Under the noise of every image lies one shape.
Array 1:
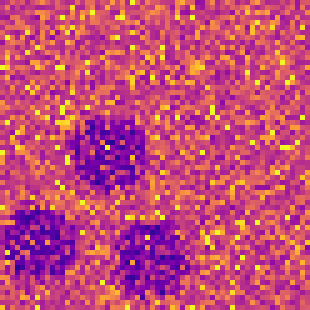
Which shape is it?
three dots
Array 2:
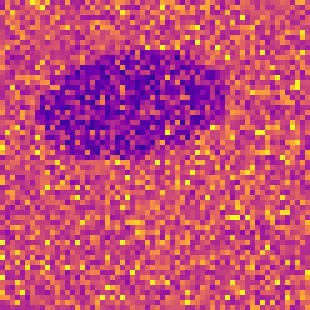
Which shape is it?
ellipse
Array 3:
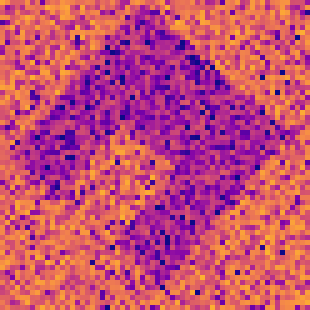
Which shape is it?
square with a notch
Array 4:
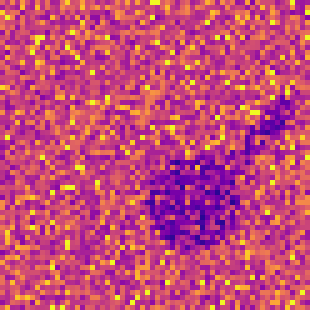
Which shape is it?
lollipop
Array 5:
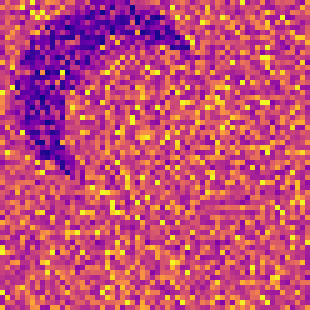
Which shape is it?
crescent
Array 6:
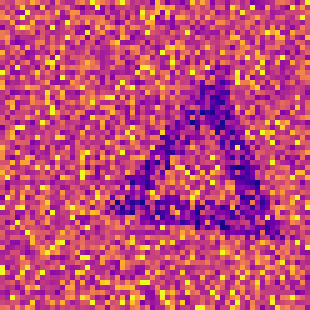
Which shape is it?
triangle frame
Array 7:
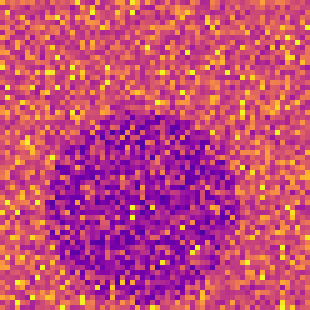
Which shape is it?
disc
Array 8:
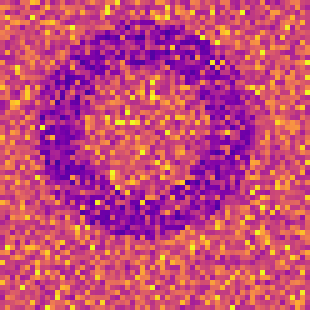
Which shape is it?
ring
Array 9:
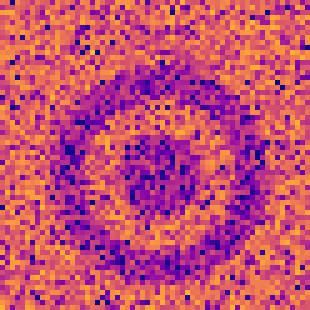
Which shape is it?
bullseye
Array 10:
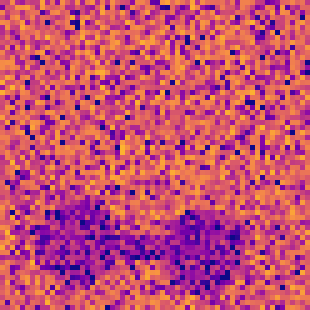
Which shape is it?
dumbbell
